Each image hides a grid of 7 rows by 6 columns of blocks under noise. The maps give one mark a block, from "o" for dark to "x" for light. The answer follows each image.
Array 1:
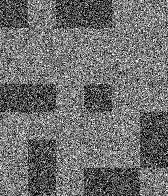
o x o o x x
x x x x x x
x x x x x x
o o x o x x
x x x x x o
x o x x x o
x o x o o x
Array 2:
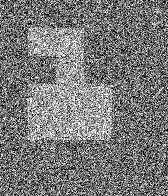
o o o o o o
o x x o o o
o o x o o o
o x x x o o
o x x x o o
o o o o o o
o o o o o o
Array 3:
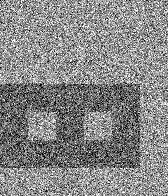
x x x x x x
x x x x x x
x x x x x x
o o o o o x
o x o x o x
o o o o o x
x x x x x x
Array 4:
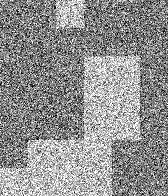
o o x o o o
o o o o o o
o o o x x o
o o o x x o
o o o x x o
o x x x o o
x x x x o o
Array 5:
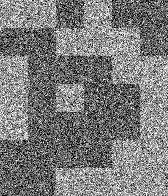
x x o x o o
o o x x x o
x o o o x x
x o x o o x
x o o o o x
o o o o x x
o o x x x x
